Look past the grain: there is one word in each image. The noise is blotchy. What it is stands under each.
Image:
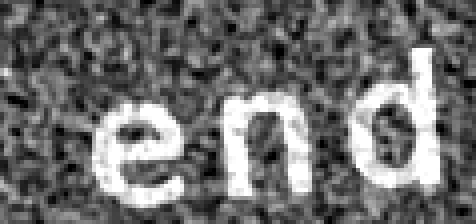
end
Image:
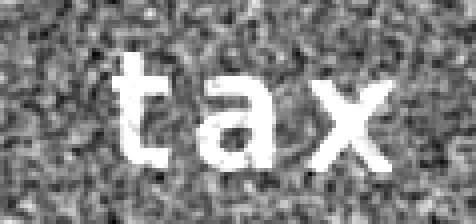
tax
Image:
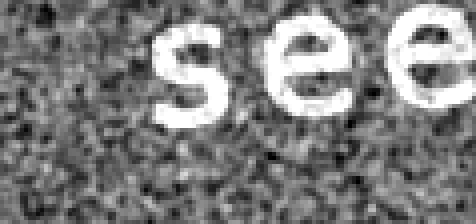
see
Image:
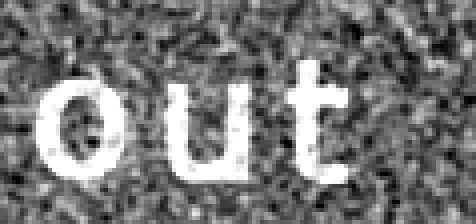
out
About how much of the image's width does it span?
two thirds
